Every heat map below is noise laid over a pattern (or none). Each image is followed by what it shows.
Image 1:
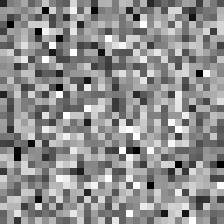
only noise
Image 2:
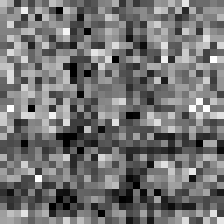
bands of rows crossing bands of columns
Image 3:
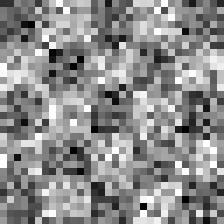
a checkerboard
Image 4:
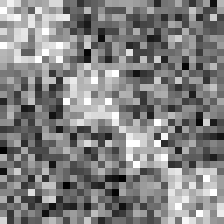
blocks along the diagonal
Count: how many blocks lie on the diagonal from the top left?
4
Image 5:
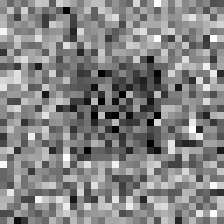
one block
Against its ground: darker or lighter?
darker
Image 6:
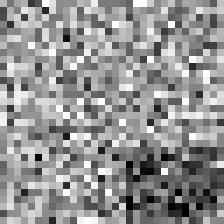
one block
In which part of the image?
bottom right
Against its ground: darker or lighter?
darker
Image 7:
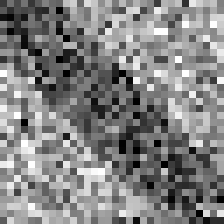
a diagonal band
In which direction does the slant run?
top left to bottom right
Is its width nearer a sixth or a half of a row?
a half
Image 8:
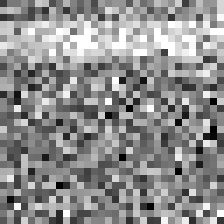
one band of rows
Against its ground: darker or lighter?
lighter
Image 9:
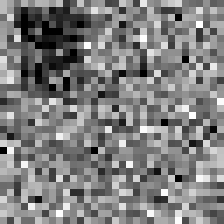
one block
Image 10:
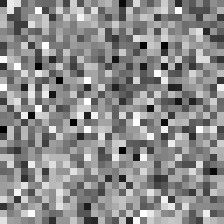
only noise
